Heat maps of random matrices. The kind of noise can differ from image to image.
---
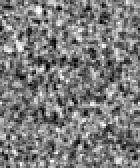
blotchy
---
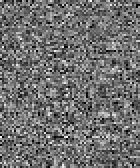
low rank plus noise
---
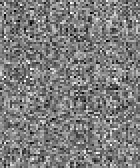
low rank plus noise
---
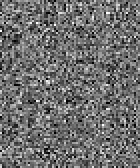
low rank plus noise
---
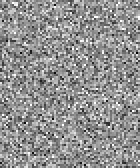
independent entries
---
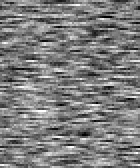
streaked along the rows
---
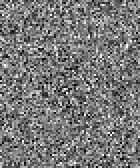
independent entries
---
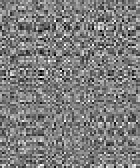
low rank plus noise
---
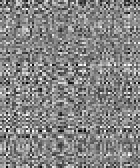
low rank plus noise
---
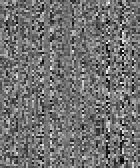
columns of uneven size
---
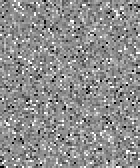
heavy tails
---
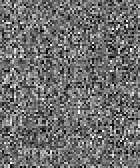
low rank plus noise
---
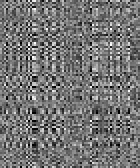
low rank plus noise
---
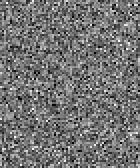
independent entries
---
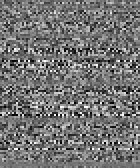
rows of uneven size
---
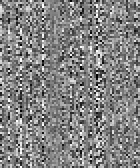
columns of uneven size
